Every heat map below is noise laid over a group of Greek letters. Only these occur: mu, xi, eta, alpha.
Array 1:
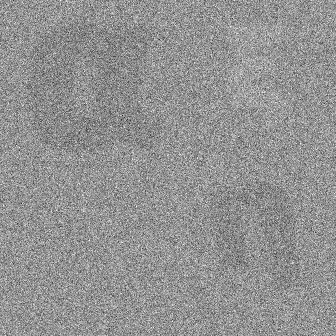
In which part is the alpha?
top left
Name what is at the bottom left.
nothing
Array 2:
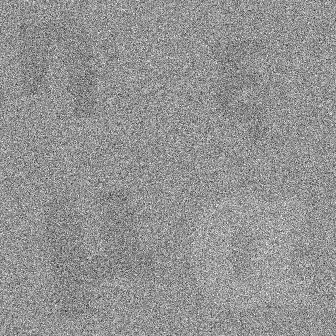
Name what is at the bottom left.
mu
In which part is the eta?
top left
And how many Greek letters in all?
4
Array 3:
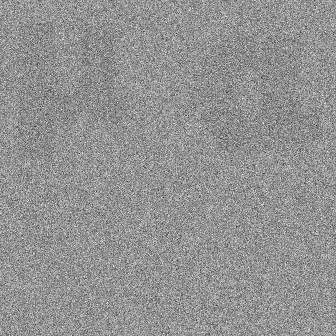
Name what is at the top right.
alpha
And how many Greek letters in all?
2
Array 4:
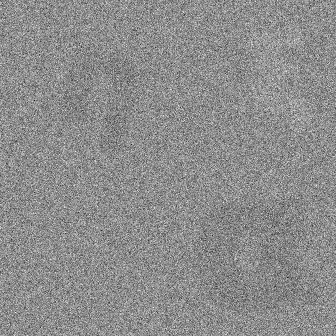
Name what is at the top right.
xi
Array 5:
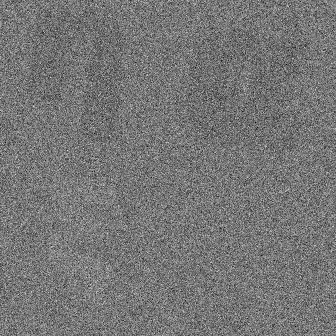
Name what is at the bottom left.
xi
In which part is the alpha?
top right
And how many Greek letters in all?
3
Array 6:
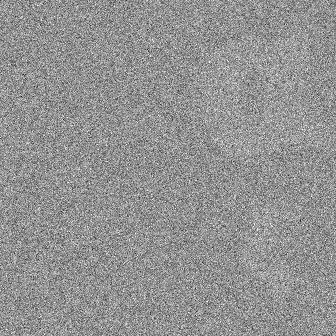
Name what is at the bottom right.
xi
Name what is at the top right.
alpha
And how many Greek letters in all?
2
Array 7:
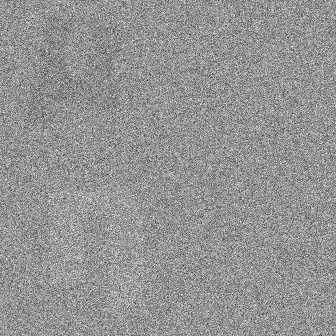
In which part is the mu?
top left
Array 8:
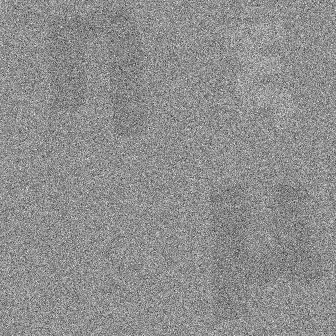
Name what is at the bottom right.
mu
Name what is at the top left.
eta
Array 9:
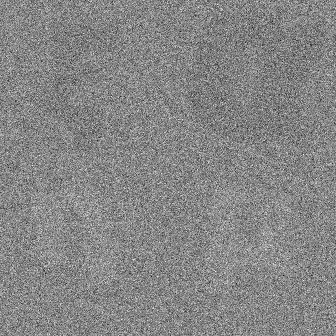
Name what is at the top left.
xi
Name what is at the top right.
alpha
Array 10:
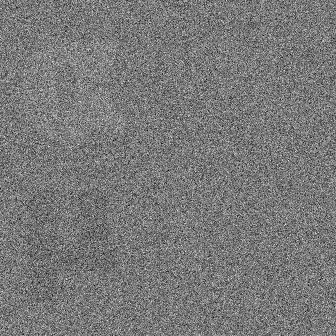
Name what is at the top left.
alpha
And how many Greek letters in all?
2
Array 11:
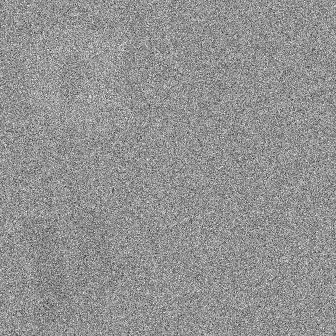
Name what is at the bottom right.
nothing
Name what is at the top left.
alpha
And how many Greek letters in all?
2
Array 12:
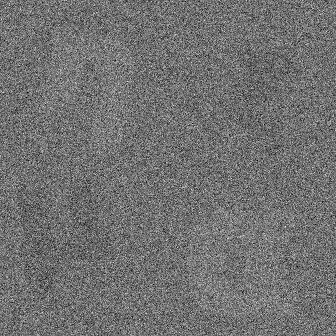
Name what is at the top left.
eta
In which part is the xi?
top right
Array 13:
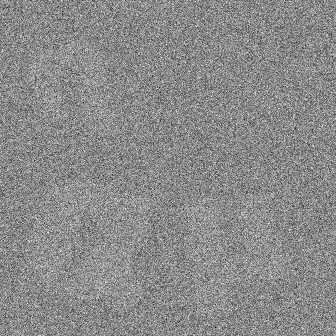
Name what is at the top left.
eta
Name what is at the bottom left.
alpha
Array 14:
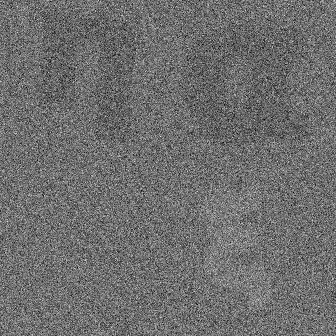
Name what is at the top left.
eta
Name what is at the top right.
alpha
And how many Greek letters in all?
3
